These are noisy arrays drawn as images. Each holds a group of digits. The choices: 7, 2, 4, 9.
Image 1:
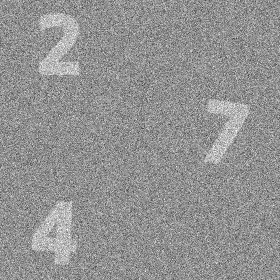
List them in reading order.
top left: 2; middle right: 7; bottom left: 4
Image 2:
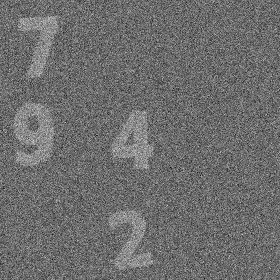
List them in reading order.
top left: 7; middle left: 9; centre: 4; bottom middle: 2
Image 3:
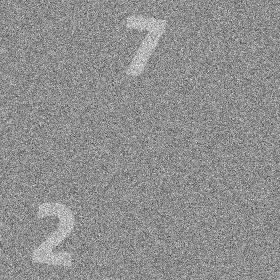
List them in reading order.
top middle: 7; bottom left: 2
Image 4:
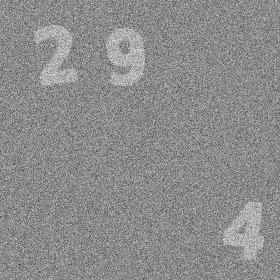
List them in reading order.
top left: 2; top middle: 9; bottom right: 4
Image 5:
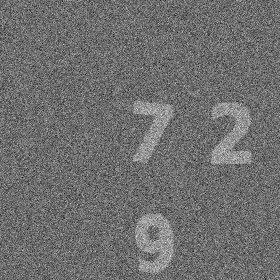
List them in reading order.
centre: 7; middle right: 2; bottom middle: 9
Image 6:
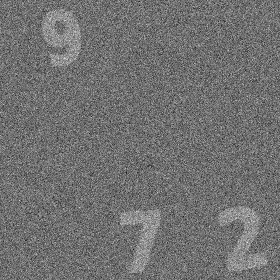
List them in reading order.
top left: 9; bottom middle: 7; bottom right: 2
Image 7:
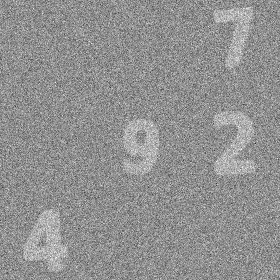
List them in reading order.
top right: 7; centre: 9; middle right: 2; bottom left: 4
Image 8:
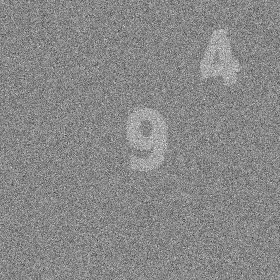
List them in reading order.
top right: 4; centre: 9
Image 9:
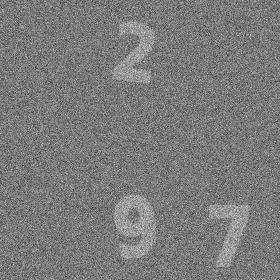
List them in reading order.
top middle: 2; bottom middle: 9; bottom right: 7
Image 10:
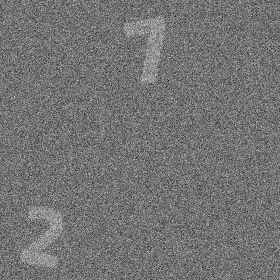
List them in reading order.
top middle: 7; bottom left: 2
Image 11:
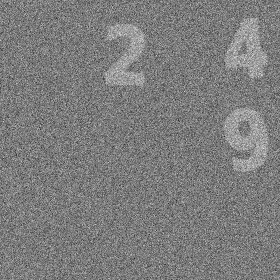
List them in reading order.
top middle: 2; top right: 4; middle right: 9
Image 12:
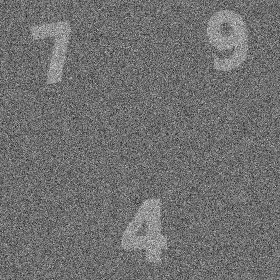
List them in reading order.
top left: 7; top right: 9; bottom middle: 4
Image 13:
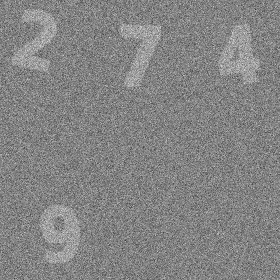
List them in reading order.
top left: 2; top middle: 7; top right: 4; bottom left: 9
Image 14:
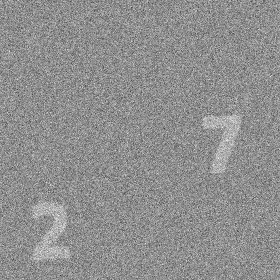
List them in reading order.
middle right: 7; bottom left: 2
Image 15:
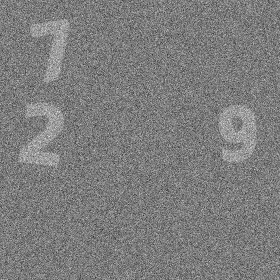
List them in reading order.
top left: 7; middle left: 2; middle right: 9
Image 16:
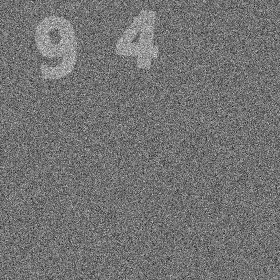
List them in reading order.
top left: 9; top middle: 4
